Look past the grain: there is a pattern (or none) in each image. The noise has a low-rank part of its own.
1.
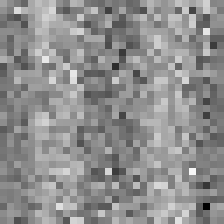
vertical stripes
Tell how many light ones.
2
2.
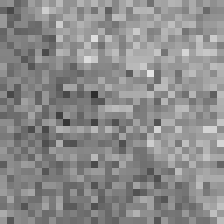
a sharp edge
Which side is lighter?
top right
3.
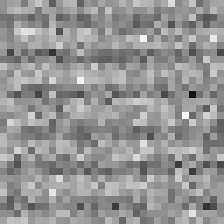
horizontal stripes
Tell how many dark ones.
6
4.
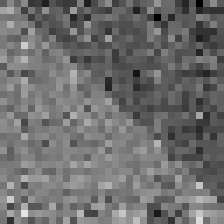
a sharp edge
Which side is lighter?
bottom left
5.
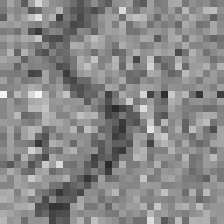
a wavy band
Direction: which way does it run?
top to bottom
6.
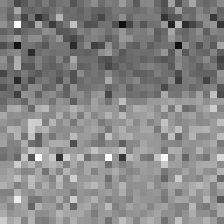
a sharp edge
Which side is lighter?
bottom
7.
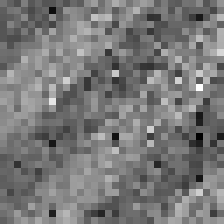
diagonal stripes
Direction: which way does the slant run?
bottom left to top right
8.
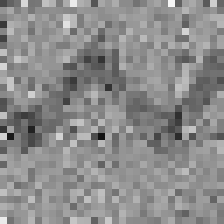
a wavy band
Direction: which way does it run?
left to right
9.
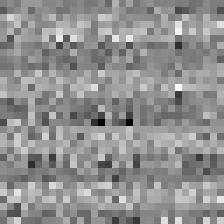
horizontal stripes
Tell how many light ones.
4
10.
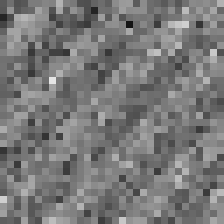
diagonal stripes
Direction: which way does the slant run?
bottom left to top right
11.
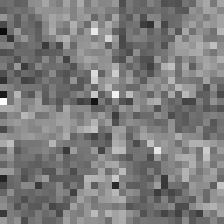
spokes from one point
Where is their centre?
centre
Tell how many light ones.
5
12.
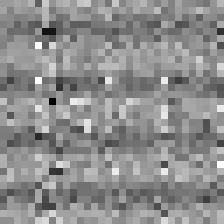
horizontal stripes
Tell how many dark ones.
4
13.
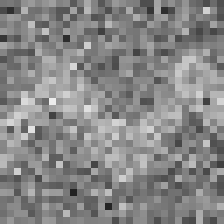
a wavy band
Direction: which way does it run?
left to right
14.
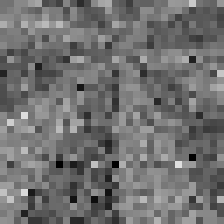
spokes from one point
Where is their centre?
top middle
